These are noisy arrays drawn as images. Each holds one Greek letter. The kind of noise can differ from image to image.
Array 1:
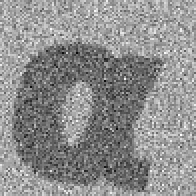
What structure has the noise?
low rank plus noise
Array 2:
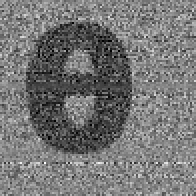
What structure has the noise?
rows of uneven size
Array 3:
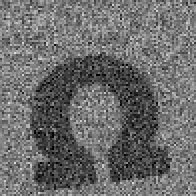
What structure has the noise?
low rank plus noise
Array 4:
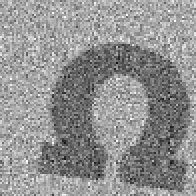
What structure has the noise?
low rank plus noise
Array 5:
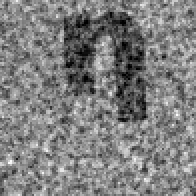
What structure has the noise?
blotchy
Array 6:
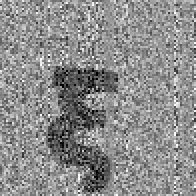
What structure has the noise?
columns of uneven size
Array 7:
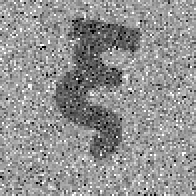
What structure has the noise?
heavy tails
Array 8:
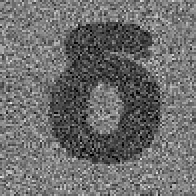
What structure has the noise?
low rank plus noise
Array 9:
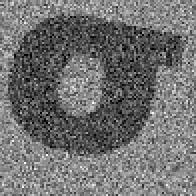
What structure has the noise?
low rank plus noise
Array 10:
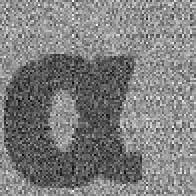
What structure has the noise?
low rank plus noise
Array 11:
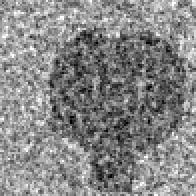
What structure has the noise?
blotchy
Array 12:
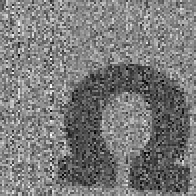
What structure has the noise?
columns of uneven size
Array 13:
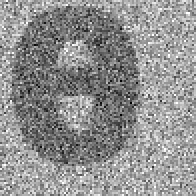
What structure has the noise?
independent entries
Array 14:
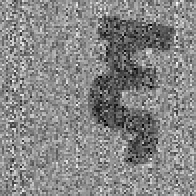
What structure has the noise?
columns of uneven size
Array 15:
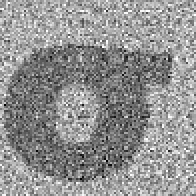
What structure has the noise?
low rank plus noise
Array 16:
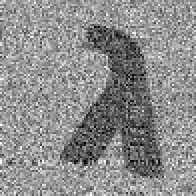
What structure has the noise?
low rank plus noise
